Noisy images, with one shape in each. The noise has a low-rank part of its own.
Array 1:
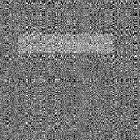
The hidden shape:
bar
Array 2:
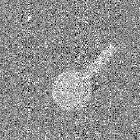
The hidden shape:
lollipop
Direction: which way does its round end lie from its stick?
down and left
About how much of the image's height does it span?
half
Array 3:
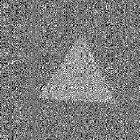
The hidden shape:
triangle
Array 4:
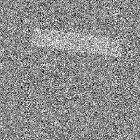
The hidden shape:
bar
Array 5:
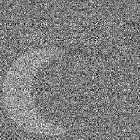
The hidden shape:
crescent
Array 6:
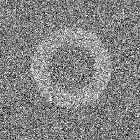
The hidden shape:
ring
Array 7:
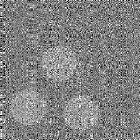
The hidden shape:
three dots
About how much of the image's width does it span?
two thirds
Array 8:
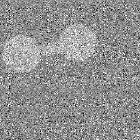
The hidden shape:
dumbbell
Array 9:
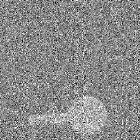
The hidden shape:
lollipop
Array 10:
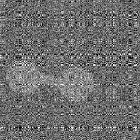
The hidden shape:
dumbbell
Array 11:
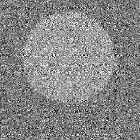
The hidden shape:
disc
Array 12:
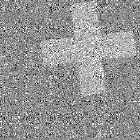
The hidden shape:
cross
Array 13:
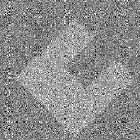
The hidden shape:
square with a notch
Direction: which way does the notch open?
up and right
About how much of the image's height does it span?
nearly all
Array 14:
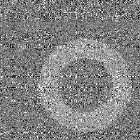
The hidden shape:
ring
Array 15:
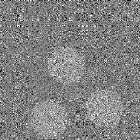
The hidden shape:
three dots
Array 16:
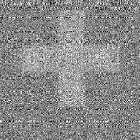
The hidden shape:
cross
